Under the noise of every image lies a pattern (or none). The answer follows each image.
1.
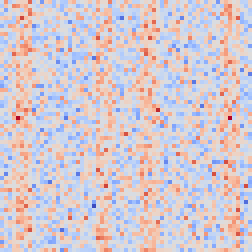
bands of columns
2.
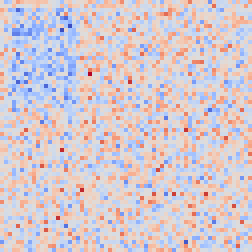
one block
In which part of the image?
top left
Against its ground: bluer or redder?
bluer
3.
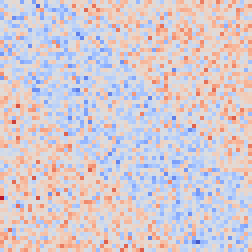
a diagonal band
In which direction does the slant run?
top left to bottom right
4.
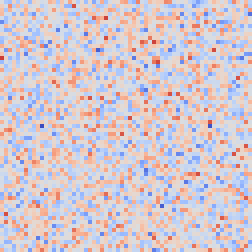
only noise
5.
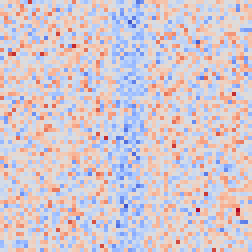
one band of columns
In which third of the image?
middle
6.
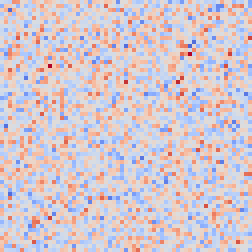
only noise
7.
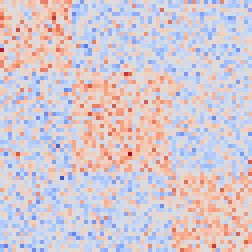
blocks along the diagonal
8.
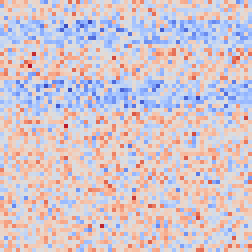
bands of rows
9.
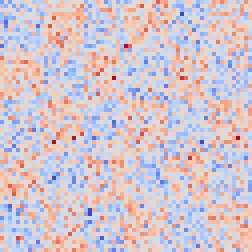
a checkerboard
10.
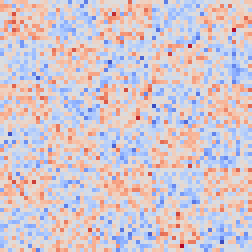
a checkerboard
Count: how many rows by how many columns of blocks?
6 by 5
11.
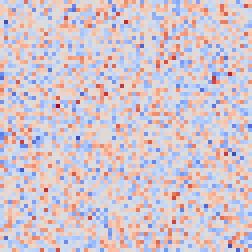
only noise
